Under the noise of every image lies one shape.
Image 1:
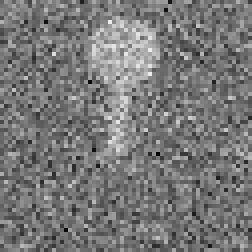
lollipop
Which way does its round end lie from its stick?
up
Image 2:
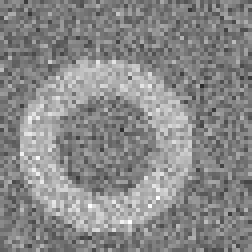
ring
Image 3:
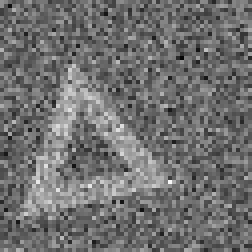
triangle frame
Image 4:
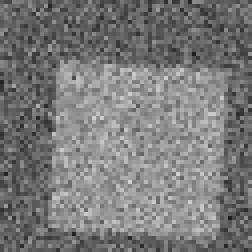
square
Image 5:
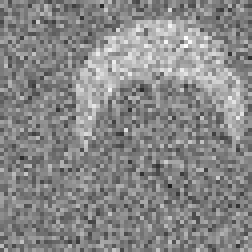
crescent
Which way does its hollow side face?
down
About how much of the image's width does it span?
two thirds
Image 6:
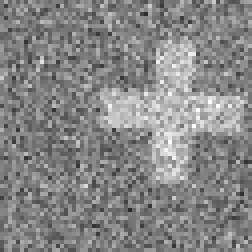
cross
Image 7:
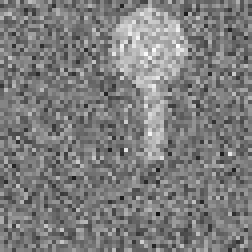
lollipop
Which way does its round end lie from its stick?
up
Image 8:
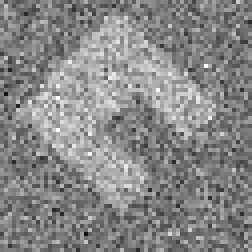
square with a notch
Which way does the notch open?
down and right
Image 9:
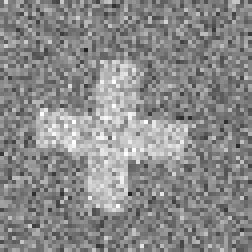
cross
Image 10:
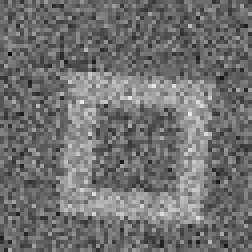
square frame
